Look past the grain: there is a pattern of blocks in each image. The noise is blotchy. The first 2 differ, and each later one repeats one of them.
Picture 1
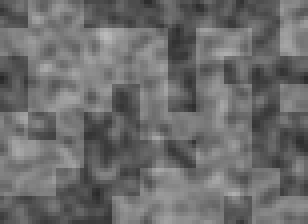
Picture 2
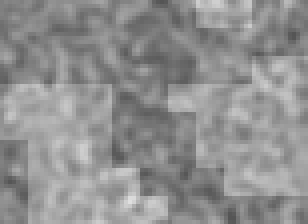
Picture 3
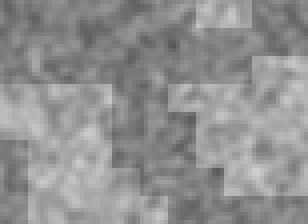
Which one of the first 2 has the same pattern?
2
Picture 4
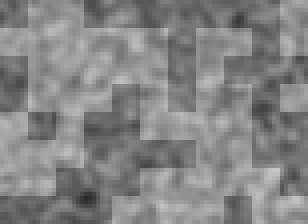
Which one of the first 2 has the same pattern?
1
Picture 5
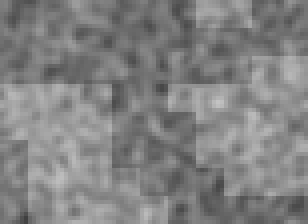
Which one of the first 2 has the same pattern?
2
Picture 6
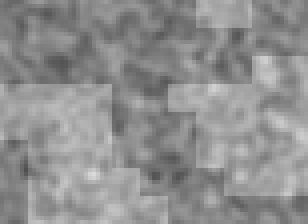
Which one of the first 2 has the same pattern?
2
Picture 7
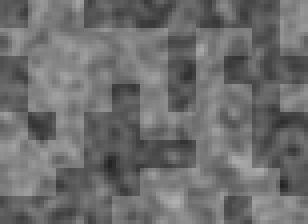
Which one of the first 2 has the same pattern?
1
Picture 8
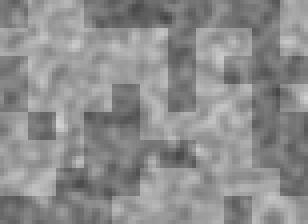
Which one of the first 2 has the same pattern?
1
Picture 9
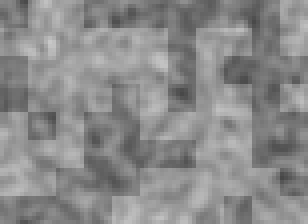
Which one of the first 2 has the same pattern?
1
